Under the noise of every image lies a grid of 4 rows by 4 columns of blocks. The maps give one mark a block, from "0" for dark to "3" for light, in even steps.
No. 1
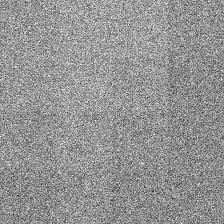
2 3 3 1
2 3 2 0
1 2 1 0
0 1 0 0
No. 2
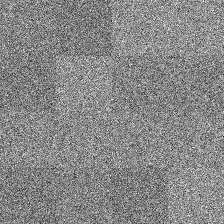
1 0 3 3
0 3 1 1
2 2 2 2
0 1 0 3
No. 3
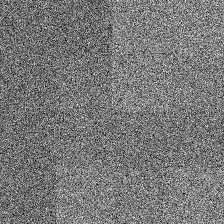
0 0 3 3
0 1 3 2
0 1 1 1
0 3 2 3
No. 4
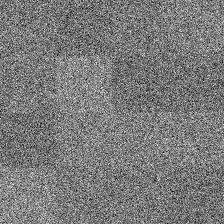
1 0 1 2
1 3 0 0
0 2 2 2
3 1 1 0
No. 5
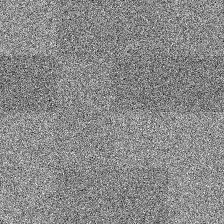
3 1 1 2
0 2 0 0
3 2 3 3
3 1 1 3
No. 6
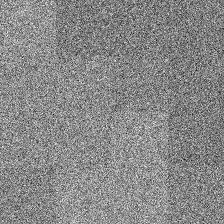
3 0 0 0
2 2 1 0
2 2 3 0
1 3 3 1
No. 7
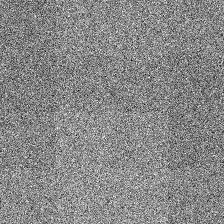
0 2 2 1
0 1 1 0
1 3 2 0
2 3 3 1
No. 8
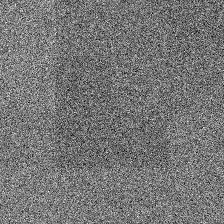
3 1 1 0
3 0 1 1
2 0 0 2
3 2 2 2
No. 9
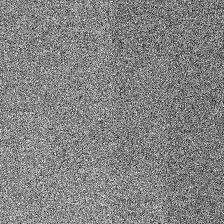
2 2 0 0
2 2 1 0
3 2 1 0
3 3 2 0
